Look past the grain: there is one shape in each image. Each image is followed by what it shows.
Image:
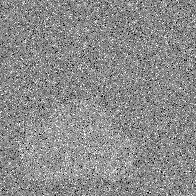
light cloud
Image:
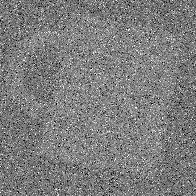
light cup
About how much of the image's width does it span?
nearly all
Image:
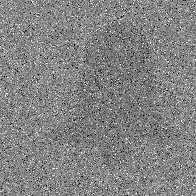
dark bell
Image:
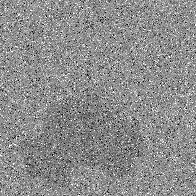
dark car
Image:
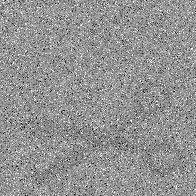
dark pair of scissors
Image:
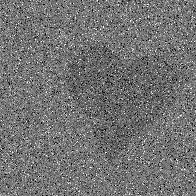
dark heart
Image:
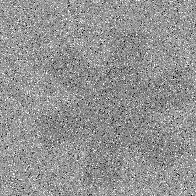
dark asterisk
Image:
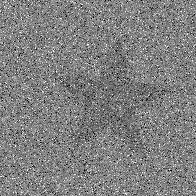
dark star
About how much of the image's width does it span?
two thirds
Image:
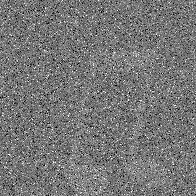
light pair of musical notes
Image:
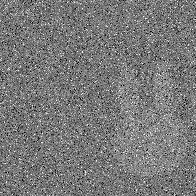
light rabbit's head
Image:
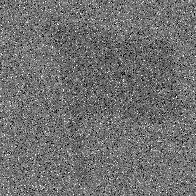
dark flag
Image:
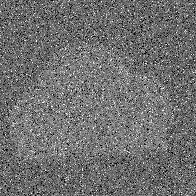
light cloud
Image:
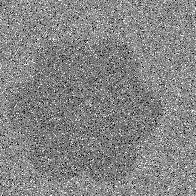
dark flower
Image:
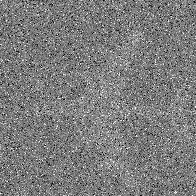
light airplane
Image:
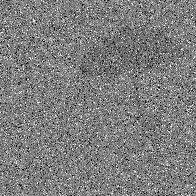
dark umbrella
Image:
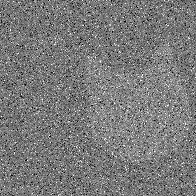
light cat's head
